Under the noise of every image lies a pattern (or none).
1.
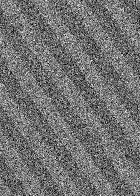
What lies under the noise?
diagonal stripes
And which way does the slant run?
top left to bottom right
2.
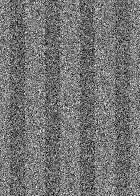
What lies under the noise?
vertical stripes
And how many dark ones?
4
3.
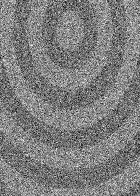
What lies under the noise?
rings round one point
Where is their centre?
top middle
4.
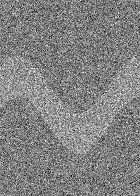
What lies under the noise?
a wavy band
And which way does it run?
left to right
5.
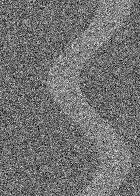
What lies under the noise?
a wavy band
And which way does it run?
top to bottom
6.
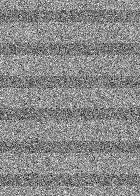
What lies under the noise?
horizontal stripes
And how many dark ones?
6
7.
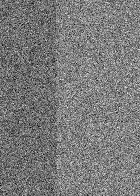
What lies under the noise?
a sharp edge
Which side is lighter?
right
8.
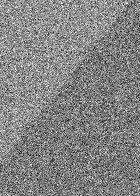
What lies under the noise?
a sharp edge
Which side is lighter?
top left
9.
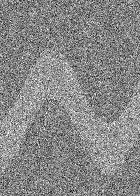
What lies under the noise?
a wavy band
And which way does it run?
left to right
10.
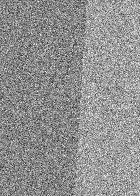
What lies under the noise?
a sharp edge
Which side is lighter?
right
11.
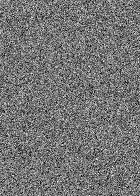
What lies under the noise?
only noise
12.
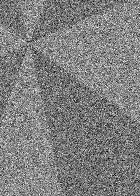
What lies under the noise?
spokes from one point
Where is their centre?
top left
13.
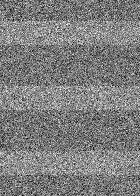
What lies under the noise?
horizontal stripes
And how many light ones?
3
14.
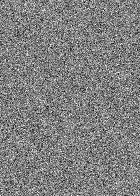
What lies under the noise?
only noise
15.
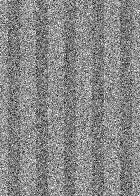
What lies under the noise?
vertical stripes
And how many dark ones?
5
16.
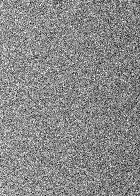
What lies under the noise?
a smooth slope
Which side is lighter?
left
